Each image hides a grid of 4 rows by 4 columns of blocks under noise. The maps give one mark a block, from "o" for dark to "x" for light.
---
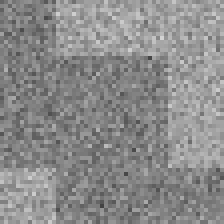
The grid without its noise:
o x x x
o o o x
o o o x
x o o o
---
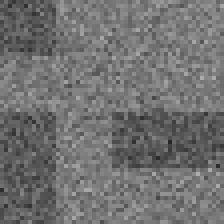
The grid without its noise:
o x x x
x x x x
o x o o
o x x x
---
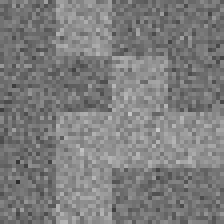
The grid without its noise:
o x o o
o o x o
o x x x
o x o o
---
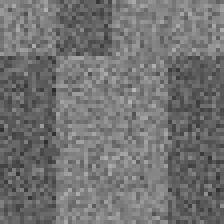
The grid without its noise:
x o x x
o x x o
o x x o
o x x o
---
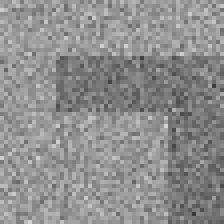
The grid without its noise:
x x x x
x o o o
x x x o
x x x o
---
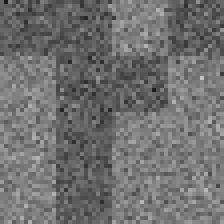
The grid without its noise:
o o x o
x o o x
x o x x
x o x x
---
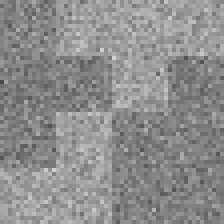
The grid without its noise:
o x x x
o o x o
o x o o
x x o o
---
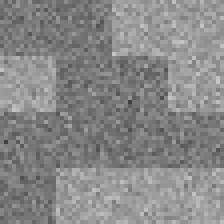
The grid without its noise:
o o x x
x o o x
o o o o
o x x x
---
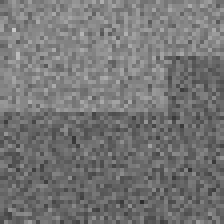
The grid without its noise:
x x x x
x x x o
o o o o
o o o o
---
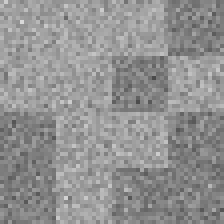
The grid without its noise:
x x x o
x x o x
o x x o
o x o o
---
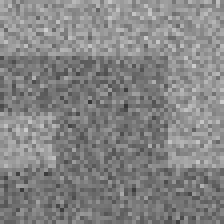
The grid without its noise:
x x x x
o o o x
x o o x
o o o o
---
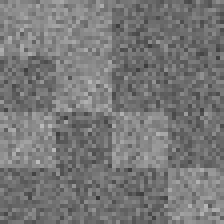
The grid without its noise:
x x o o
o x o o
x o x o
o o o x
